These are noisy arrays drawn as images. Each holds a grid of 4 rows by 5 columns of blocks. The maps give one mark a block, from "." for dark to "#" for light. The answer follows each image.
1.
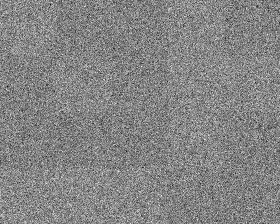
#..#.
.#.##
...#.
###..
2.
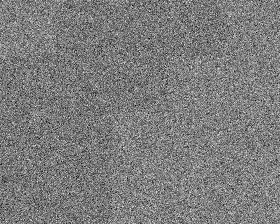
#...#
...##
..###
..###
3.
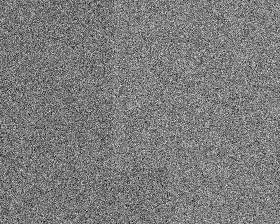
..###
..###
..###
...##
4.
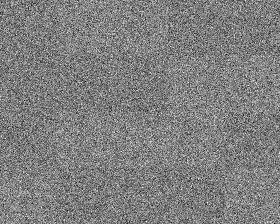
.##..
...##
.###.
#...#
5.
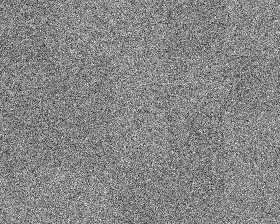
.##.#
..##.
..#.#
##..#
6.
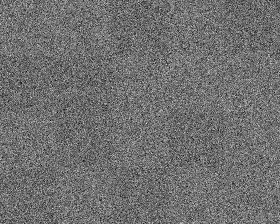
##.#.
..###
#.#.#
.#.##
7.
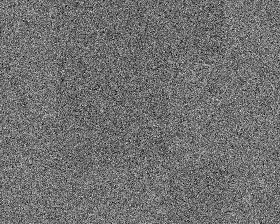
#...#
#..##
#..##
###.#
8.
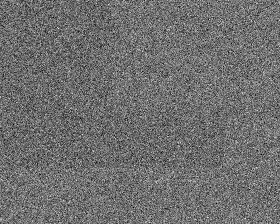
..###
..###
....#
#####
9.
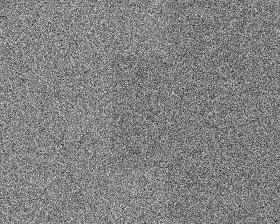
###..
##...
##...
###..
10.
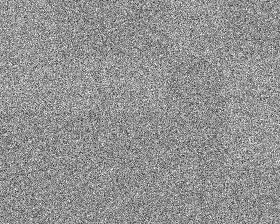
#..#.
###.#
....#
.....
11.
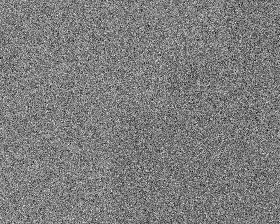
####.
###..
##...
##...
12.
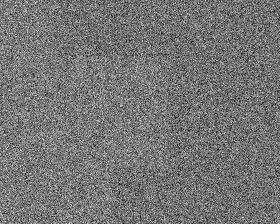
#....
###..
###..
##...
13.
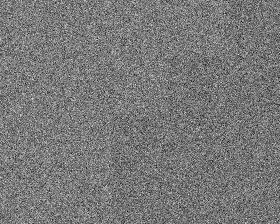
####.
###..
##...
##...
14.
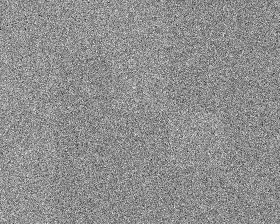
###..
#.#..
#..#.
#....
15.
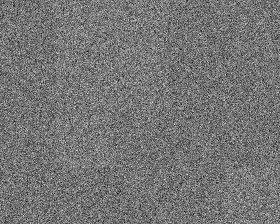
.##..
.##..
.#...
....#
